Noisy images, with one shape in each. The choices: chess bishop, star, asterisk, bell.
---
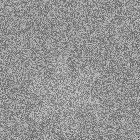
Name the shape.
asterisk
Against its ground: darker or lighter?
lighter
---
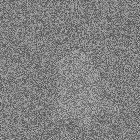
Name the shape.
bell
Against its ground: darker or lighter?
lighter
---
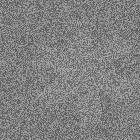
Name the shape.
asterisk
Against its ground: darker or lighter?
lighter
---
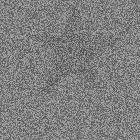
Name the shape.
star
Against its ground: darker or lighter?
darker
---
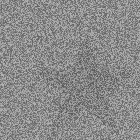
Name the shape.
star
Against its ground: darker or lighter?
darker
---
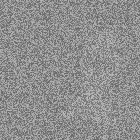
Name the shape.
chess bishop
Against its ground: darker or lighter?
lighter
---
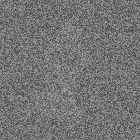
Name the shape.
chess bishop
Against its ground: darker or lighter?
lighter
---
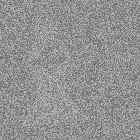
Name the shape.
chess bishop
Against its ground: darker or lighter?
lighter
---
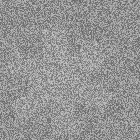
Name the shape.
asterisk
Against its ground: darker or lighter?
lighter
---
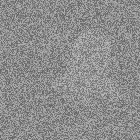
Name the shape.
bell
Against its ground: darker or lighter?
lighter
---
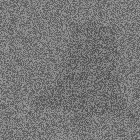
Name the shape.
bell
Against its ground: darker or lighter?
darker
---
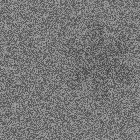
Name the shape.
asterisk
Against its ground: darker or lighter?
darker
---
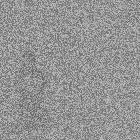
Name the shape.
chess bishop
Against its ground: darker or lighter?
darker
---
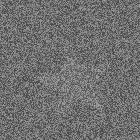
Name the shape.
star
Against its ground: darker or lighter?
lighter
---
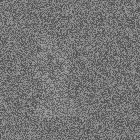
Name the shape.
chess bishop
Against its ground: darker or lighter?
lighter
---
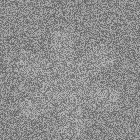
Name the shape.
asterisk
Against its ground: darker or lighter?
lighter
